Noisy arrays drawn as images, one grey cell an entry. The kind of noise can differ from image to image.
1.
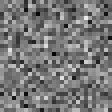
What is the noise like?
independent entries
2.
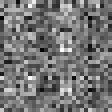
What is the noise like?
low rank plus noise
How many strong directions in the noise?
two
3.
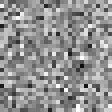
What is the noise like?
low rank plus noise
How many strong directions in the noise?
five to eight
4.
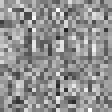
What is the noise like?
low rank plus noise
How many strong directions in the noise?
two
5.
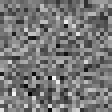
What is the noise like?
low rank plus noise
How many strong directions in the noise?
five to eight
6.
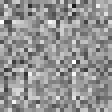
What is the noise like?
low rank plus noise
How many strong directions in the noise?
two
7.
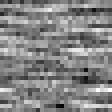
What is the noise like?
streaked along the rows
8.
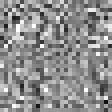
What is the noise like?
low rank plus noise
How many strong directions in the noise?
three or four
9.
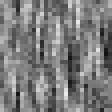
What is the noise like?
streaked along the columns
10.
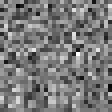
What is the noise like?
low rank plus noise
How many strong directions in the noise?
three or four
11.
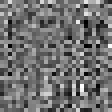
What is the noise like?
low rank plus noise
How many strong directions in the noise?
two
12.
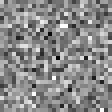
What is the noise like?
independent entries
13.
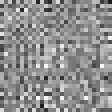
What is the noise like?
low rank plus noise
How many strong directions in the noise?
one
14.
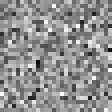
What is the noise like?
independent entries
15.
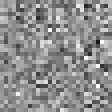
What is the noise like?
low rank plus noise
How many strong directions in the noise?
three or four
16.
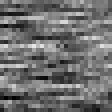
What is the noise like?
streaked along the rows
